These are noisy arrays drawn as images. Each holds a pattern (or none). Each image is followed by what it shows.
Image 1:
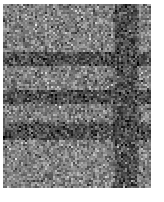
bands of rows crossing bands of columns
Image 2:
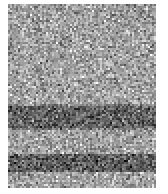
bands of rows
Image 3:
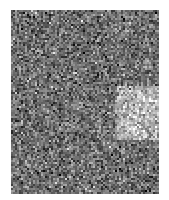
one block
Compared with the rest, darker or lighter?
lighter
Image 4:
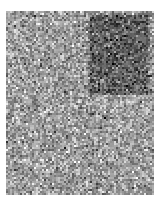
one block
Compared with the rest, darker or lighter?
darker
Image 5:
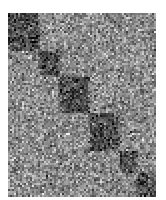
blocks along the diagonal
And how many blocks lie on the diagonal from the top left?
6
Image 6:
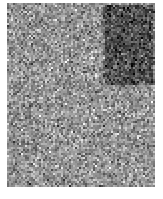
one block
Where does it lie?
top right
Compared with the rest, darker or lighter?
darker
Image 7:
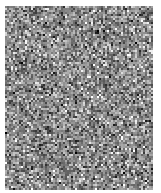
only noise
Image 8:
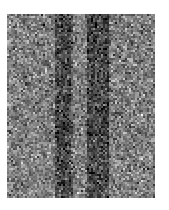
bands of columns
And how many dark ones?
2
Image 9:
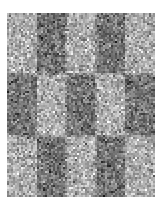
a checkerboard
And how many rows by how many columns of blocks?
3 by 5
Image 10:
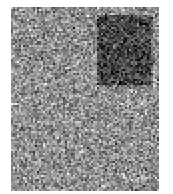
one block
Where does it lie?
top right
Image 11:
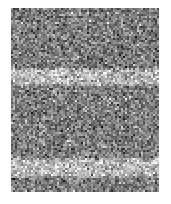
bands of rows
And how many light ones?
2
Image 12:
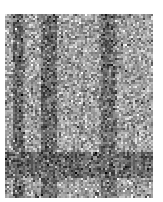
bands of rows crossing bands of columns
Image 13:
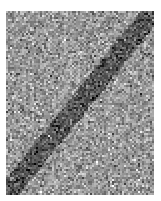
a diagonal band
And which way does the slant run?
bottom left to top right
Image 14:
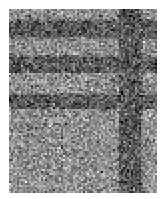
bands of rows crossing bands of columns
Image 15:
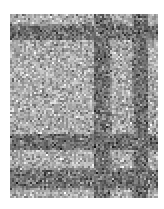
bands of rows crossing bands of columns
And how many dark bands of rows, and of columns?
3 and 2
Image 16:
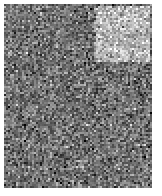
one block
